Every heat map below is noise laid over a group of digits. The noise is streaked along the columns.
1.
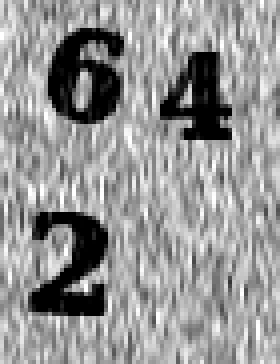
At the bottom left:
2
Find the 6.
top left
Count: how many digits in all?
3
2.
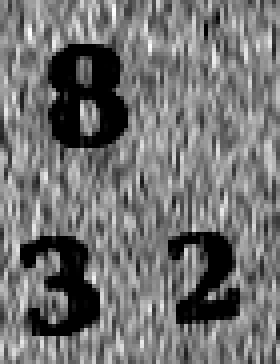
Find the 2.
bottom right
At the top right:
nothing
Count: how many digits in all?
3
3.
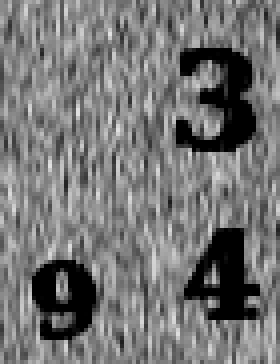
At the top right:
3
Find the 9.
bottom left
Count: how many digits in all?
3
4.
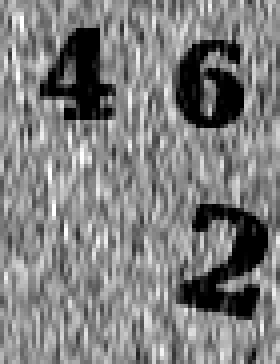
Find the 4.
top left
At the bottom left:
nothing
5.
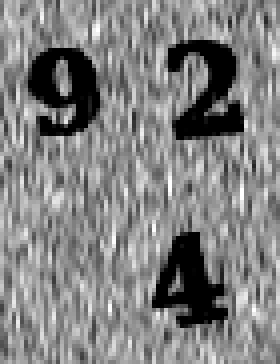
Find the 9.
top left
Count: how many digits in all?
3
